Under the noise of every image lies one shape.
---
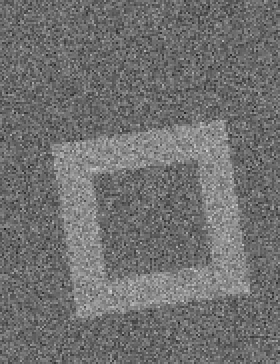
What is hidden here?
light square frame
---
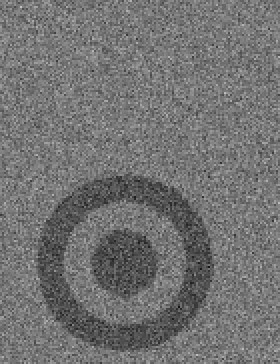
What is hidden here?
dark bullseye
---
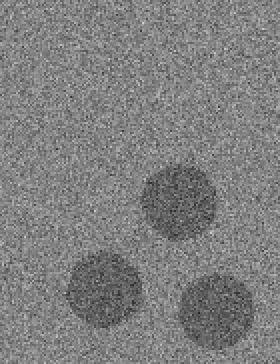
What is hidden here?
dark three dots
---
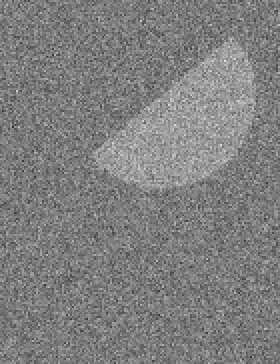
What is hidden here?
light half disc
